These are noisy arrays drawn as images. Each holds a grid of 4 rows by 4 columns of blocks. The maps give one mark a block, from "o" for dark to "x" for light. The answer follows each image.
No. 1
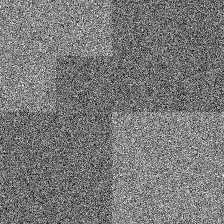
x x o o
x o o o
o o x x
o o x x
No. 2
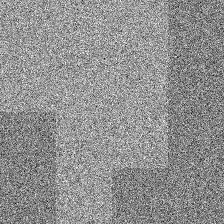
x x x o
x x x o
o x x o
o x o o
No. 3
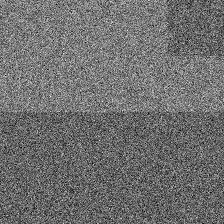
x x x o
x x x x
o o o o
o o o o
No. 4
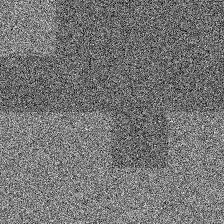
x o o o
o o o o
x x o x
x x x x
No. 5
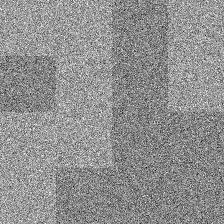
x x o x
o x o x
x x o o
x o o o
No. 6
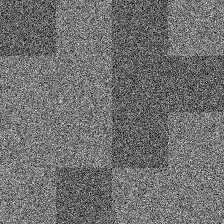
o x o x
x x o o
x x o x
x o x x
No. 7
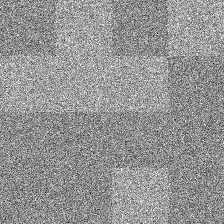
o x o x
x x x o
o o o o
o o x o
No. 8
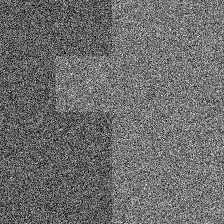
o o x x
o x x x
o o x x
o o x x
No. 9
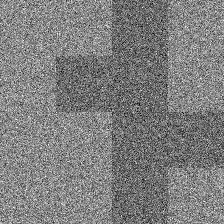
x x o x
x o o x
x x o o
x x o x
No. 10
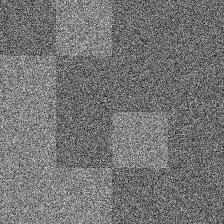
o x o o
x o o o
x o x o
x x o o
